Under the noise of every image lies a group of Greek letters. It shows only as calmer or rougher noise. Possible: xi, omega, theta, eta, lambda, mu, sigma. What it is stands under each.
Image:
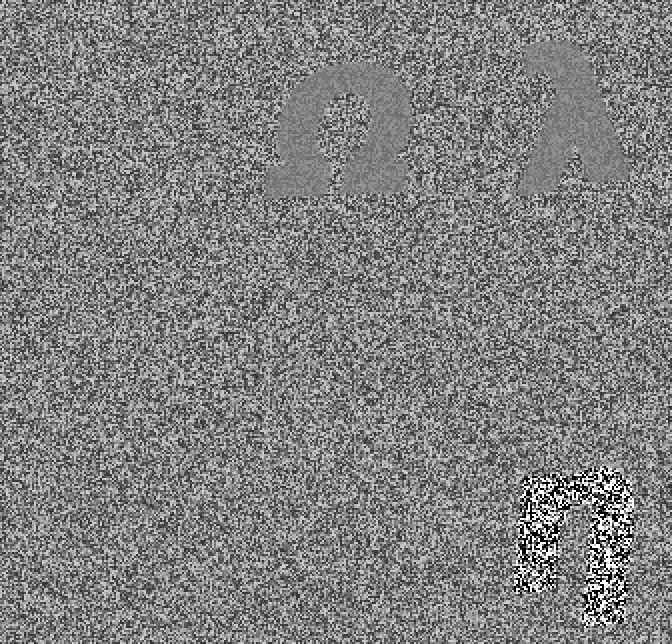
top middle: calm omega; top right: calm lambda; bottom right: rough eta
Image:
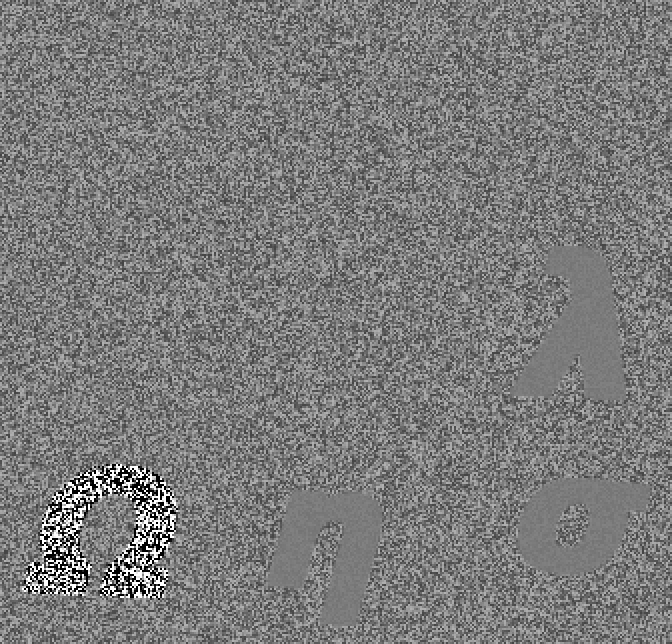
middle right: calm lambda; bottom left: rough omega; bottom middle: calm eta; bottom right: calm sigma
